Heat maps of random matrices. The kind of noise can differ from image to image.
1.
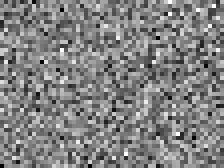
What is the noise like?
independent entries
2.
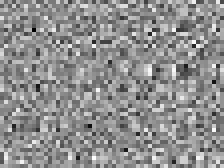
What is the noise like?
low rank plus noise
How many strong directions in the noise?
three or four
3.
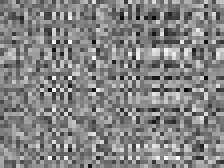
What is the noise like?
low rank plus noise
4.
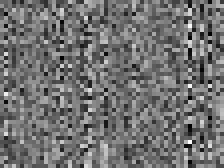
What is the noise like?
columns of uneven size
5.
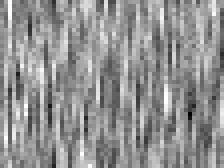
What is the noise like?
streaked along the columns
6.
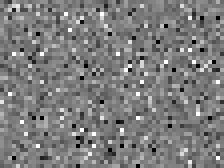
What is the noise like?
heavy tails
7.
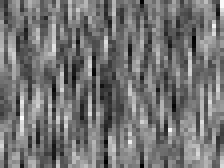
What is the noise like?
streaked along the columns
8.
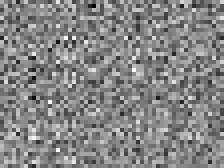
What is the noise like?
low rank plus noise
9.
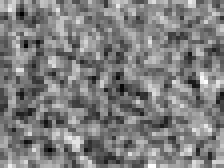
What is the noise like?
blotchy
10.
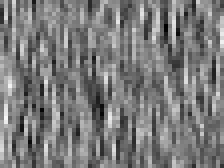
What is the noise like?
streaked along the columns
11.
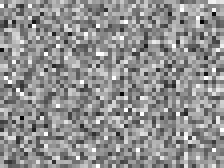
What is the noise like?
independent entries
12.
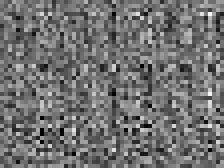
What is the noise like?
low rank plus noise
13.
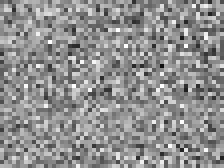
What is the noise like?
low rank plus noise
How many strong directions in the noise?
five to eight
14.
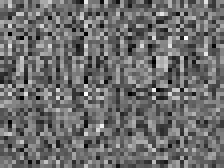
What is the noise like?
low rank plus noise
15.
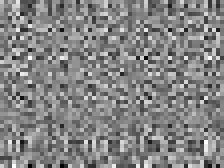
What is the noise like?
low rank plus noise
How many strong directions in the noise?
two
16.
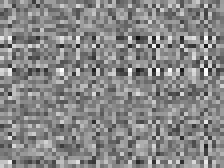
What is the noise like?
low rank plus noise
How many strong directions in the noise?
one
